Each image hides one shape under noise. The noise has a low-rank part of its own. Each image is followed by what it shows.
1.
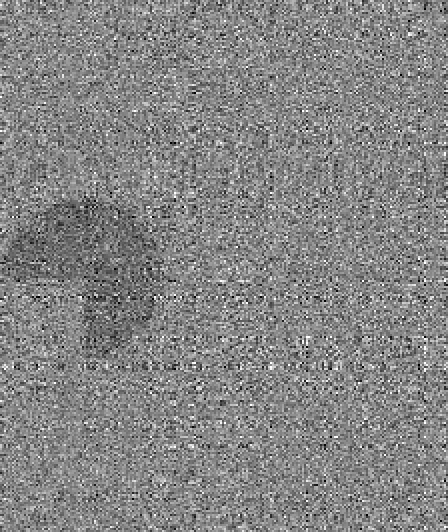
dark disc with a wedge cut out, middle left
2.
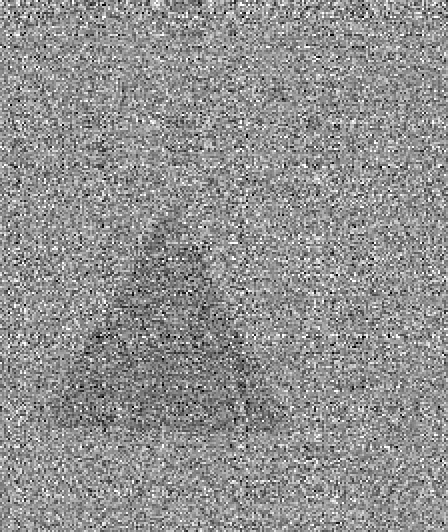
dark triangle
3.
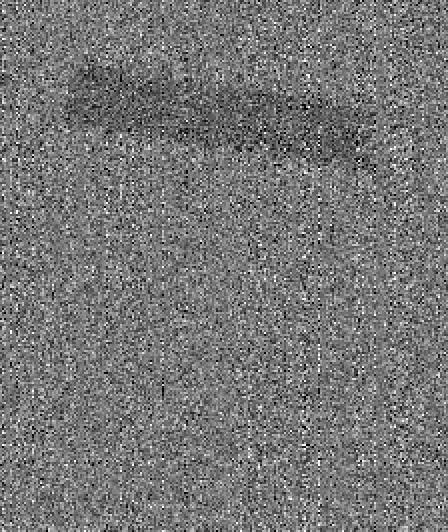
dark bar
